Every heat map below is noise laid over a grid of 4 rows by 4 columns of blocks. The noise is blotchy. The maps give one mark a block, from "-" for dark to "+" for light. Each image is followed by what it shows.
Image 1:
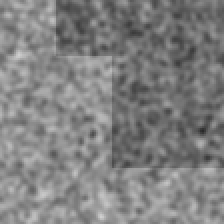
+ - - -
+ + - -
+ + - -
+ + + +
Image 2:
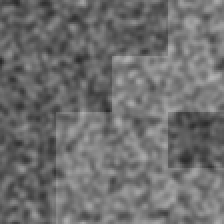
- - - +
- - + +
- + + -
- + + +
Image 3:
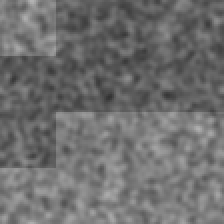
+ - - -
- - - -
- + + +
+ + + +
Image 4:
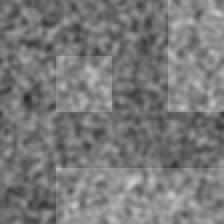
- - - +
- + - +
- - - -
- + + +
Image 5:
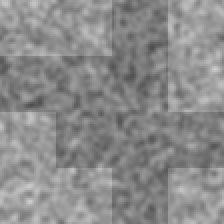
+ + - +
- - - +
+ - - -
+ + - +
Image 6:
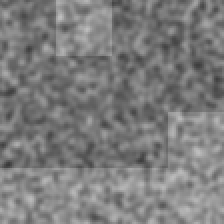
- + - -
- - - -
- - - +
+ + + +
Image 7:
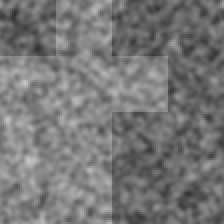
- + - -
+ + + -
+ + - -
+ + - -
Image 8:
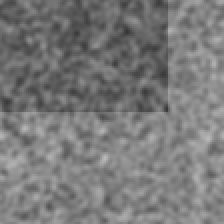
- - - +
- - - +
+ + + +
+ + + +
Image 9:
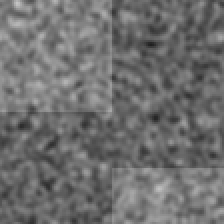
+ + - -
+ + - -
- - - -
- - + +
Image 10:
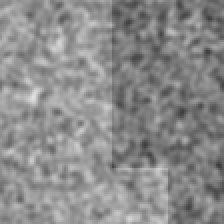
+ + - -
+ + - -
+ + - -
+ + + -
